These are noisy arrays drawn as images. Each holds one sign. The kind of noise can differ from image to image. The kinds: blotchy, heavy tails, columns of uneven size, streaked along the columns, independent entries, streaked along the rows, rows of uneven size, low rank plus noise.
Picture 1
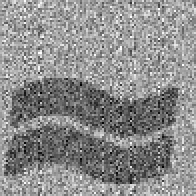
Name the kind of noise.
columns of uneven size
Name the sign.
approximately sign
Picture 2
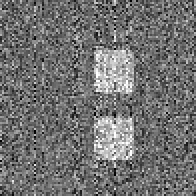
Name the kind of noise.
columns of uneven size
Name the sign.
colon
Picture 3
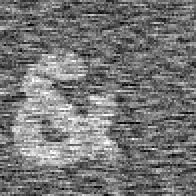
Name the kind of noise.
streaked along the rows
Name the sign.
ampersand
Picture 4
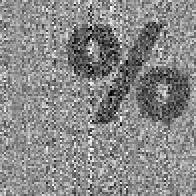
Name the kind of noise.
columns of uneven size
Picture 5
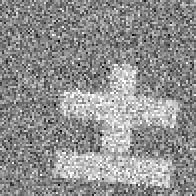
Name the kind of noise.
independent entries
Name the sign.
plus-minus sign
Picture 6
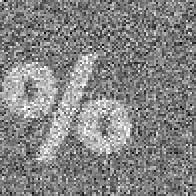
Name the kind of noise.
low rank plus noise
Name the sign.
percent sign
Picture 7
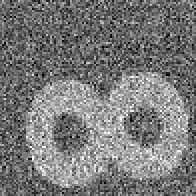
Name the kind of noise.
low rank plus noise
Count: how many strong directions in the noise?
five to eight
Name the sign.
infinity sign
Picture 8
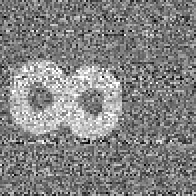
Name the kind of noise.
rows of uneven size
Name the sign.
infinity sign
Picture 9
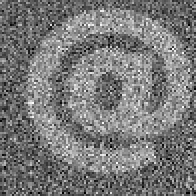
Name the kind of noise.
low rank plus noise
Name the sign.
at sign
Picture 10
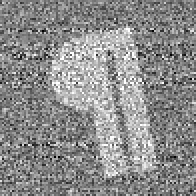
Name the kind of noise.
rows of uneven size
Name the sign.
pilcrow
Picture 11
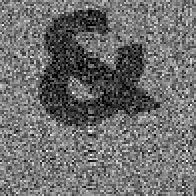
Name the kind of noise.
low rank plus noise
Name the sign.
ampersand
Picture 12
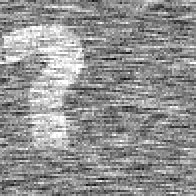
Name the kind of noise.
streaked along the rows
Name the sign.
question mark
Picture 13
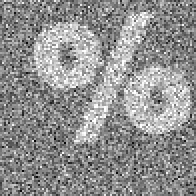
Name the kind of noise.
independent entries
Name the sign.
percent sign
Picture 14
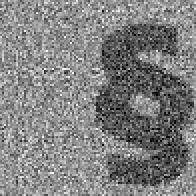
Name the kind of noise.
low rank plus noise
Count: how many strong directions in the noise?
three or four
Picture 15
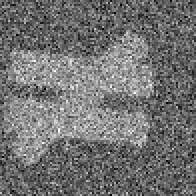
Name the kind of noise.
independent entries
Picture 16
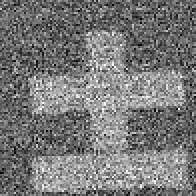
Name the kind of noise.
low rank plus noise
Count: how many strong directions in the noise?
five to eight
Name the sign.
plus-minus sign
